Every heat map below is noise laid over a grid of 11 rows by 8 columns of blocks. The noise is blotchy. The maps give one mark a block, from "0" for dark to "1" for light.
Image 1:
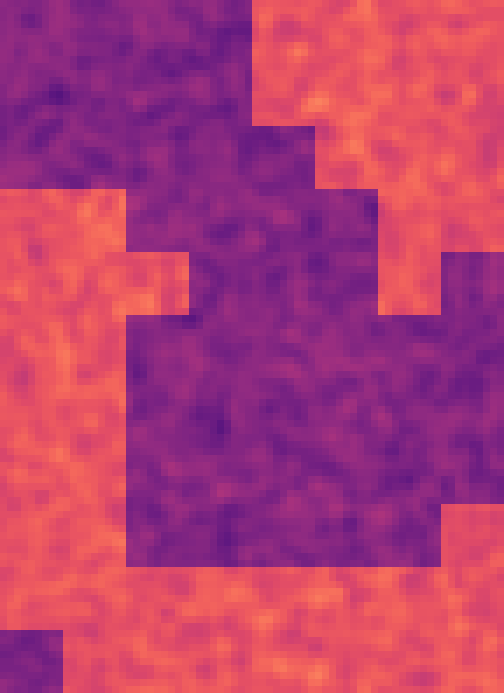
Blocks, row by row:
0 0 0 0 1 1 1 1
0 0 0 0 1 1 1 1
0 0 0 0 0 1 1 1
1 1 0 0 0 0 1 1
1 1 1 0 0 0 1 0
1 1 0 0 0 0 0 0
1 1 0 0 0 0 0 0
1 1 0 0 0 0 0 0
1 1 0 0 0 0 0 1
1 1 1 1 1 1 1 1
0 1 1 1 1 1 1 1
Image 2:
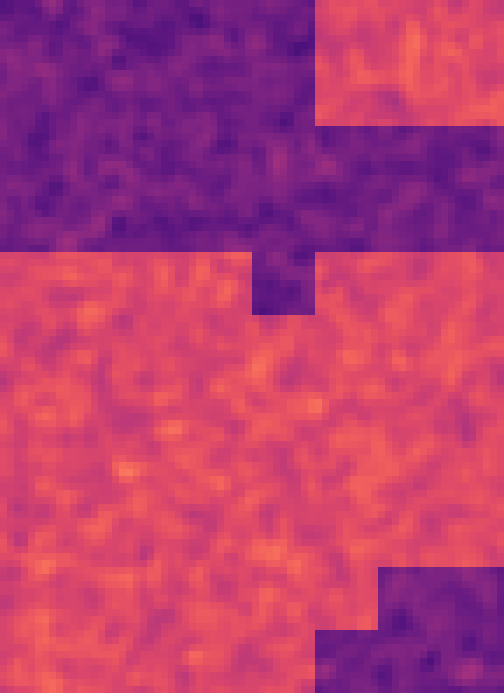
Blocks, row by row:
0 0 0 0 0 1 1 1
0 0 0 0 0 1 1 1
0 0 0 0 0 0 0 0
0 0 0 0 0 0 0 0
1 1 1 1 0 1 1 1
1 1 1 1 1 1 1 1
1 1 1 1 1 1 1 1
1 1 1 1 1 1 1 1
1 1 1 1 1 1 1 1
1 1 1 1 1 1 0 0
1 1 1 1 1 0 0 0
